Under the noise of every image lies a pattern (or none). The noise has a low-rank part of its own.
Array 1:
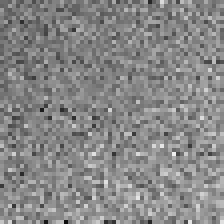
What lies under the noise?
a smooth slope
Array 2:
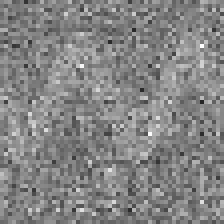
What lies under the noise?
a wavy band
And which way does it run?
left to right
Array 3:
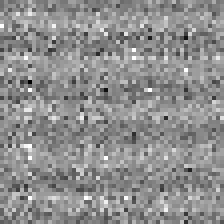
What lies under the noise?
horizontal stripes
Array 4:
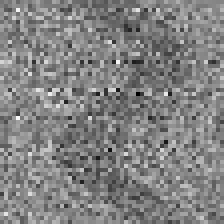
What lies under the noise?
a wavy band
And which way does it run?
top to bottom
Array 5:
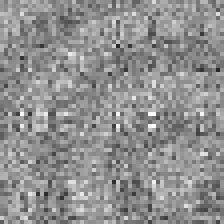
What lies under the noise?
rings round one point
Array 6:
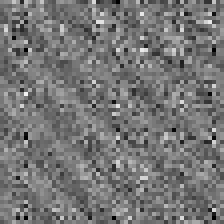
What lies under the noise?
diagonal stripes
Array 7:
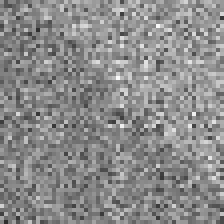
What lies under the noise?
a sharp edge
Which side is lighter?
top right
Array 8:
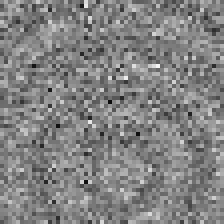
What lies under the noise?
rings round one point
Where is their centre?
bottom middle
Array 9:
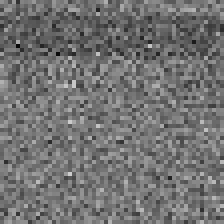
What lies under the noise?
one horizontal stripe
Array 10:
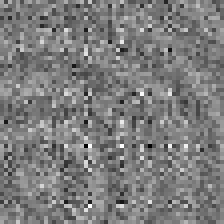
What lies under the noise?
rings round one point
